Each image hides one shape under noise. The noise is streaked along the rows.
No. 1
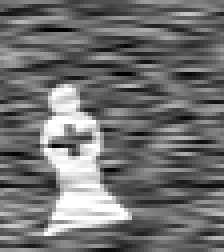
light chess bishop
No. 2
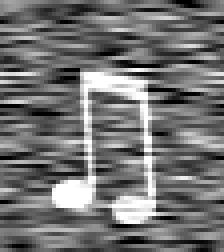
light pair of musical notes
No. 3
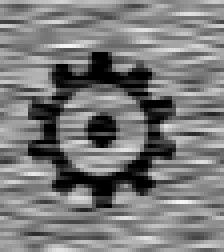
dark gear
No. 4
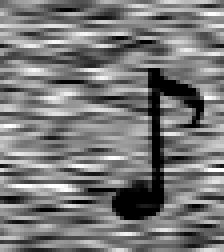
dark musical note
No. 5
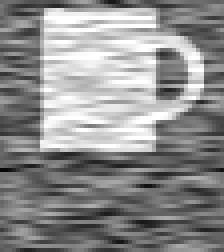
light cup
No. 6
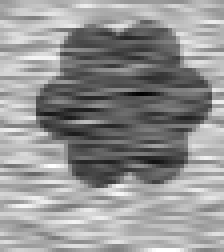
dark flower
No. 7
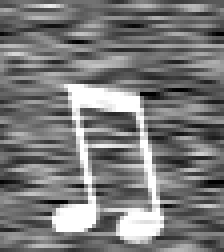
light pair of musical notes
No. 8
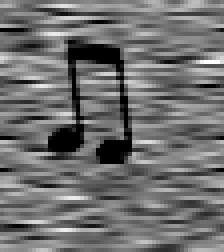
dark pair of musical notes
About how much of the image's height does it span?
half
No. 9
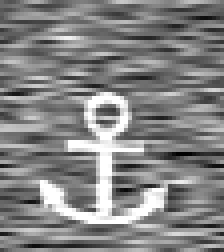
light anchor
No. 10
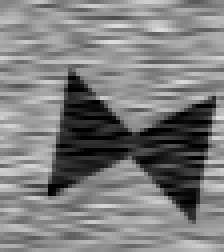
dark bow tie
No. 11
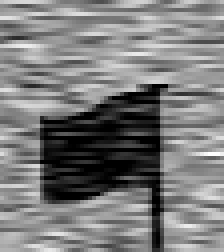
dark flag
